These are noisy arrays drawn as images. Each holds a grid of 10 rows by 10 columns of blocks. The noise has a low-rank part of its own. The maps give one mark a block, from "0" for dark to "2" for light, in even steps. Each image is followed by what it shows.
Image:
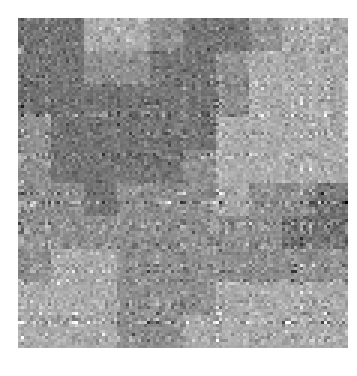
0022100122
0011001222
0000001222
1000002222
1000012222
1101112110
1111111100
1221111111
2221112222
2221122222
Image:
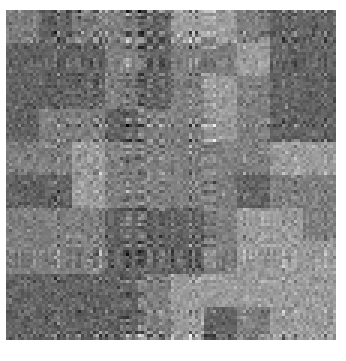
1011022100
0001011200
0001012100
0110112100
1121111122
0021111011
1110001221
1110001222
0000122222
0000120122
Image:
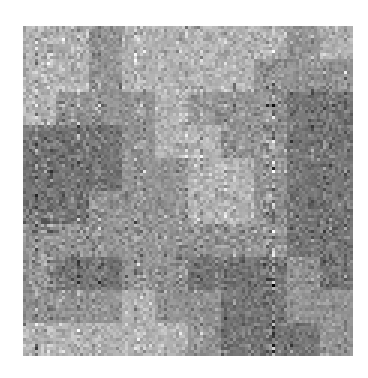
2212222212
2212222111
2111211100
0001221100
0001122100
0011122100
1111111100
1001100010
1112110011
2222210001
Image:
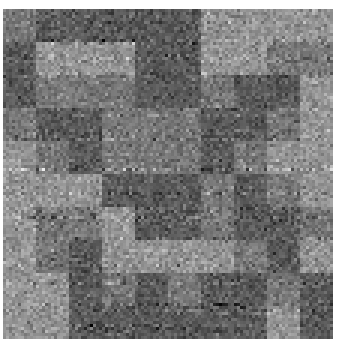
1000002222
0222002211
0111001002
1001110012
2101110122
2220001012
2112001001
2102222102
2201010010
2200000020
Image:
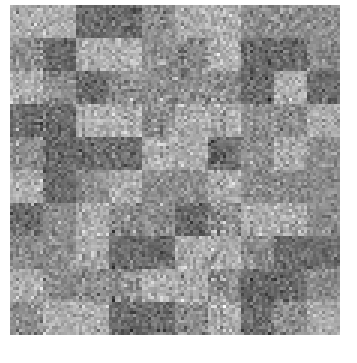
2200122111
1022112001
2101111020
0022122112
1000220121
2012112111
0121101221
1120022100
2111221001
1220012012
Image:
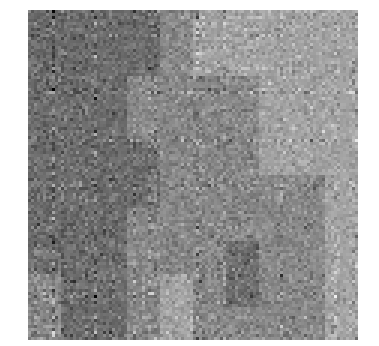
0000122222
0000122222
0001111222
0001111222
0000111222
0000111112
0001111112
0001110112
1001210112
1001211112
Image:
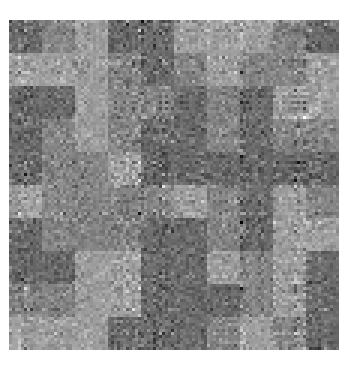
0120022210
2221012112
0021101022
0121001011
0112000000
2111121021
0111001022
0022002120
1122000120
2220001210
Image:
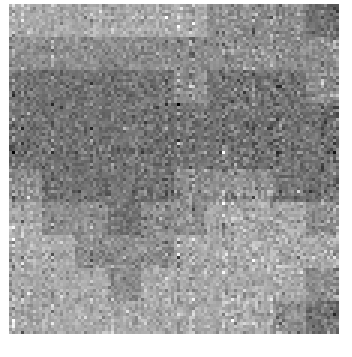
2222221110
1111111111
0000010001
0000000000
0000000000
1000011100
2110112221
2211122222
2221222221
2222222210
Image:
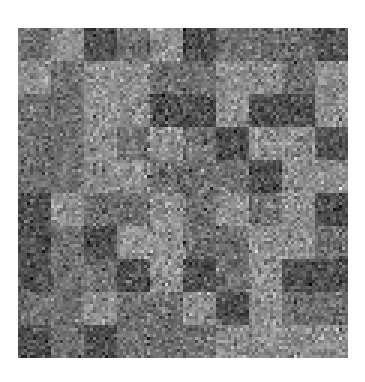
1201201110
2122112212
1122002002
1121210220
1122111022
0211212120
0102211221
0110201200
1121120211
0101112222
